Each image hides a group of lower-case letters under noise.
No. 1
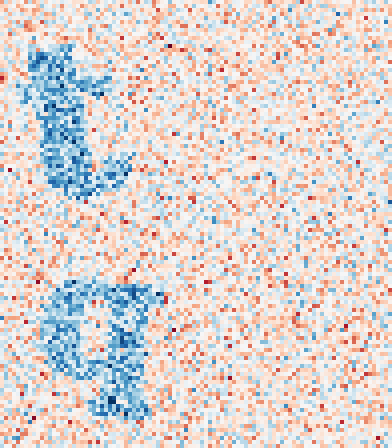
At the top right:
nothing
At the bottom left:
q
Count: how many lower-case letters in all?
2
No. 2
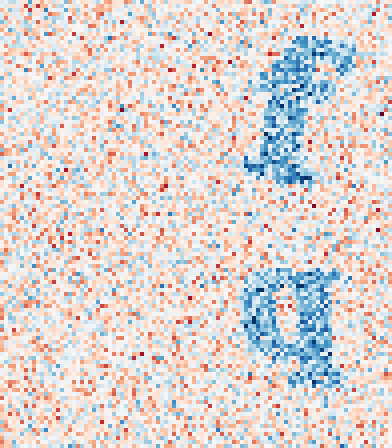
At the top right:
f
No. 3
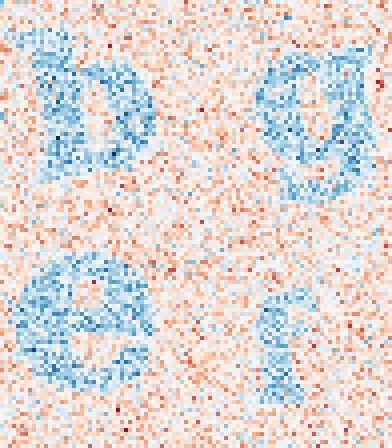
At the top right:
g
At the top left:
b
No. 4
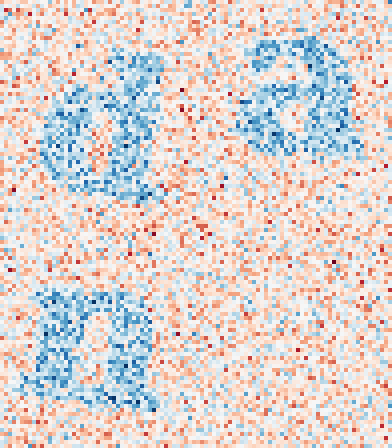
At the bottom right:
nothing
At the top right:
a
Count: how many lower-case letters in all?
3
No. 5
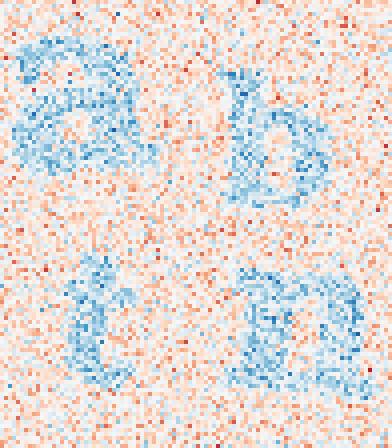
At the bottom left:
t
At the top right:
b
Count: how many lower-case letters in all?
4
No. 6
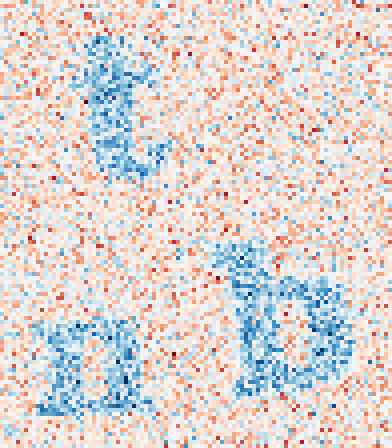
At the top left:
t
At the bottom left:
n
